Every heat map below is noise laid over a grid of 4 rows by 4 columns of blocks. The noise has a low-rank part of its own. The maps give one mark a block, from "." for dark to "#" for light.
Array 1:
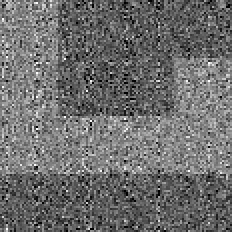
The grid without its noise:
# . . .
# . . #
# # # #
. . . .
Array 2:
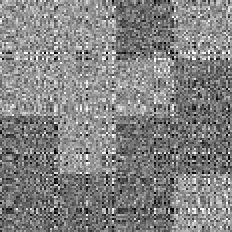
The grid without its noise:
# # . #
# # # .
. # . .
. . . #
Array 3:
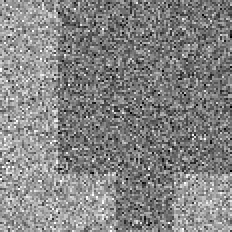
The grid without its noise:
# . . .
# . . .
# . . .
# # . #
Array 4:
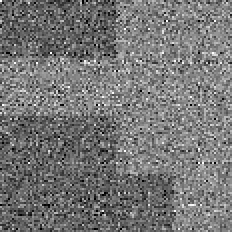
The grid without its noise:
. . # #
# # # #
. . # #
. . . #
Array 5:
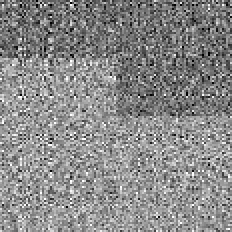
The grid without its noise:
. . . .
# # . .
# # # #
# # # #
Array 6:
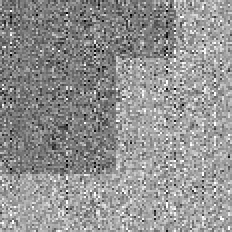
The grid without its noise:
. . . #
. . # #
. . # #
# # # #
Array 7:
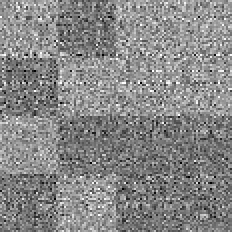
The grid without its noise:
# . # #
. # # #
# . . .
. # . .
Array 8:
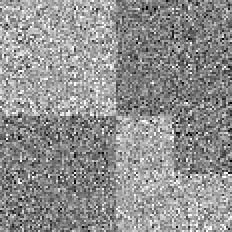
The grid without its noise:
# # . .
# # . .
. . # .
. . # #
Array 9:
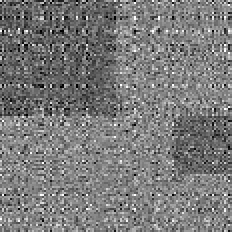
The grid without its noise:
. . # #
. . # #
# # # .
# # # #
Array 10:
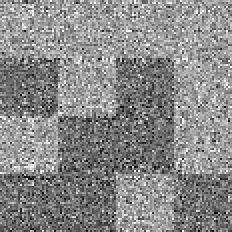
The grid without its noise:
# # # #
. # . #
# . . #
. . # .
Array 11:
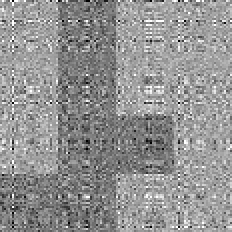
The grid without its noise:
# . # #
# . # #
# . . #
. . # #
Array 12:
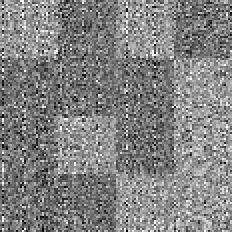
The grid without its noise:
# . # .
. . . #
. # . #
. . # #
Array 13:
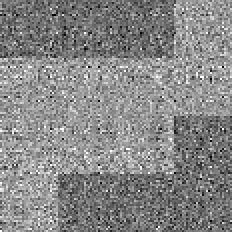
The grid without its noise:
. . . #
# # # #
# # # .
# . . .
